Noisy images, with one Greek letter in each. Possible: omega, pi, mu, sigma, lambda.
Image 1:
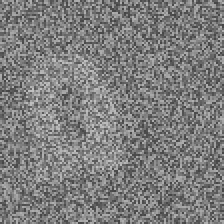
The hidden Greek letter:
omega
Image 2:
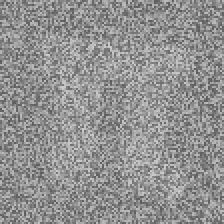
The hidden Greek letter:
pi
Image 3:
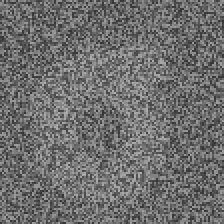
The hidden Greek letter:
sigma
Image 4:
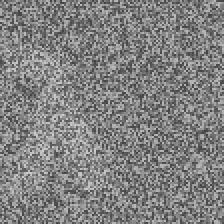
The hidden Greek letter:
lambda
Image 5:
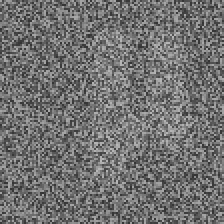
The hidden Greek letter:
mu
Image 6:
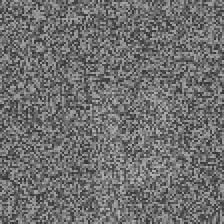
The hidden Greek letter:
mu
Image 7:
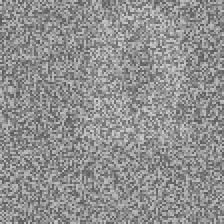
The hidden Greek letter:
omega
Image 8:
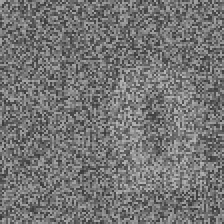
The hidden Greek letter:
omega
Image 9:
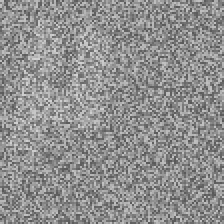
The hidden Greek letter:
mu
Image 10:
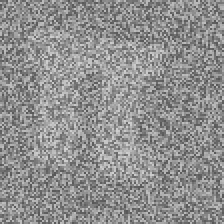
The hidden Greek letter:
pi
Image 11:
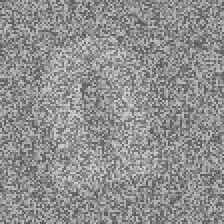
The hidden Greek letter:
omega
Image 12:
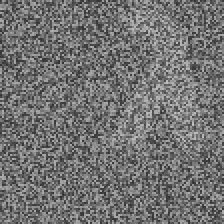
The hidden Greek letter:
lambda
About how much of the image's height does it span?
two thirds
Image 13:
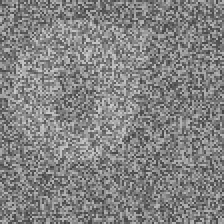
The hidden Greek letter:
sigma
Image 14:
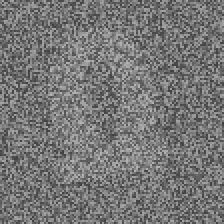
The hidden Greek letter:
omega
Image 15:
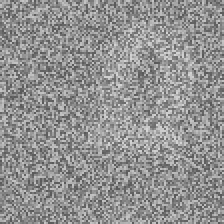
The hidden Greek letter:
omega
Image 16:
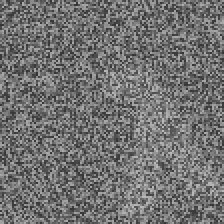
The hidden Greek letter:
lambda
